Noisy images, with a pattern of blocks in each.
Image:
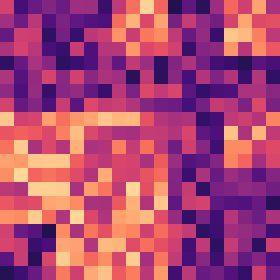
mirrored about the diagonal from the bottom left
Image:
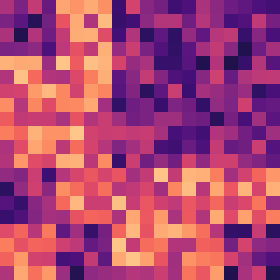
mirrored about the diagonal from the bottom left
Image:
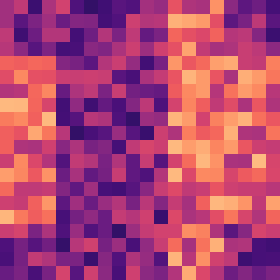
top and bottom mirror each other
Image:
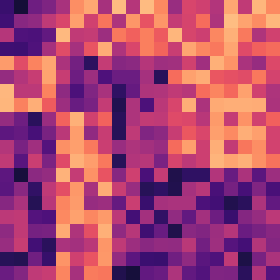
no symmetry
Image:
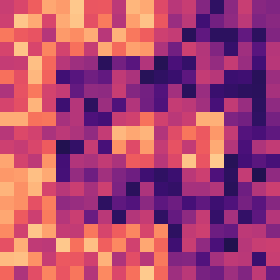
top and bottom mirror each other
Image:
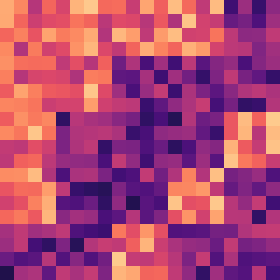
mirrored about the diagonal from the top left
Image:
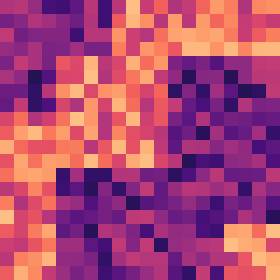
mirrored about the diagonal from the top left
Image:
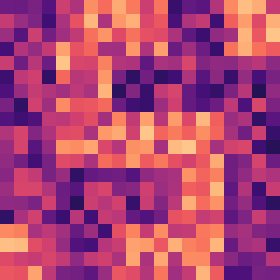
the same after a half turn
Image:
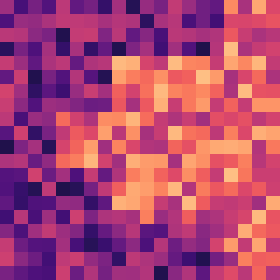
top and bottom mirror each other
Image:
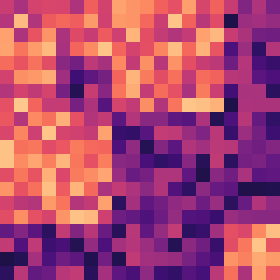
mirrored about the diagonal from the top left
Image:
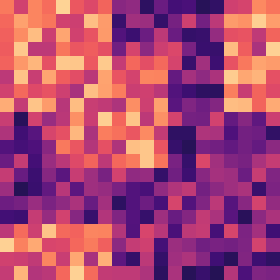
mirrored about the diagonal from the top left
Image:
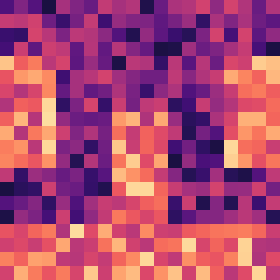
left and right mirror each other
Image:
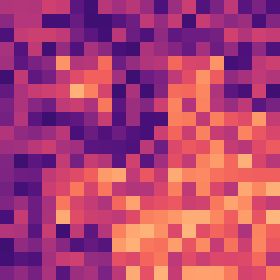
mirrored about the diagonal from the top left
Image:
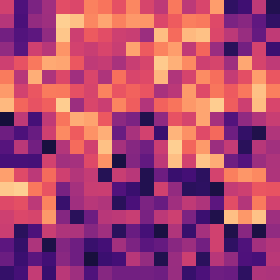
left and right mirror each other
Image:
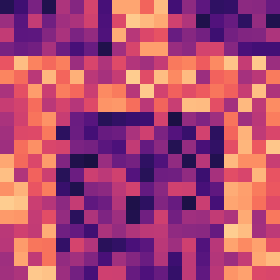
left and right mirror each other
